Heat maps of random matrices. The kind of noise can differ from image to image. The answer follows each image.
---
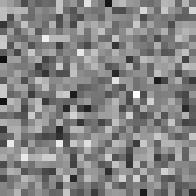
low rank plus noise
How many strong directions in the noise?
five to eight
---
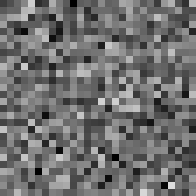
independent entries
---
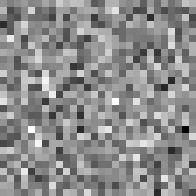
independent entries
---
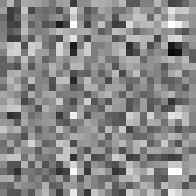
low rank plus noise
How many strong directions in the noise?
one
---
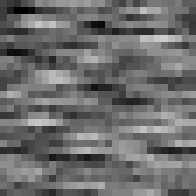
streaked along the rows
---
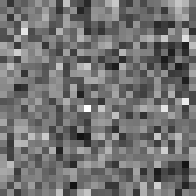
low rank plus noise
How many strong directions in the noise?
five to eight
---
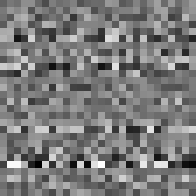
rows of uneven size
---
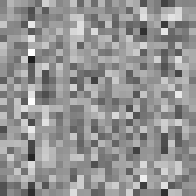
columns of uneven size
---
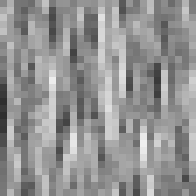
streaked along the columns
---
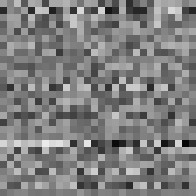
rows of uneven size
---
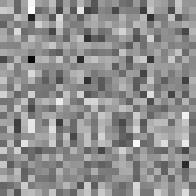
low rank plus noise
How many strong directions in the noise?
two
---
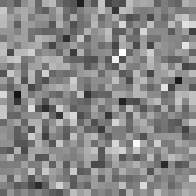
independent entries
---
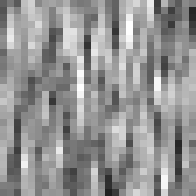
streaked along the columns
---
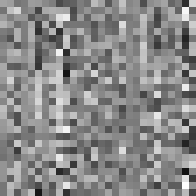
columns of uneven size
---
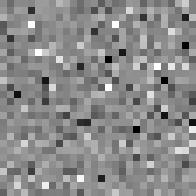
heavy tails
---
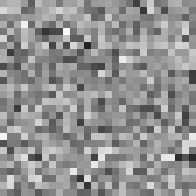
independent entries
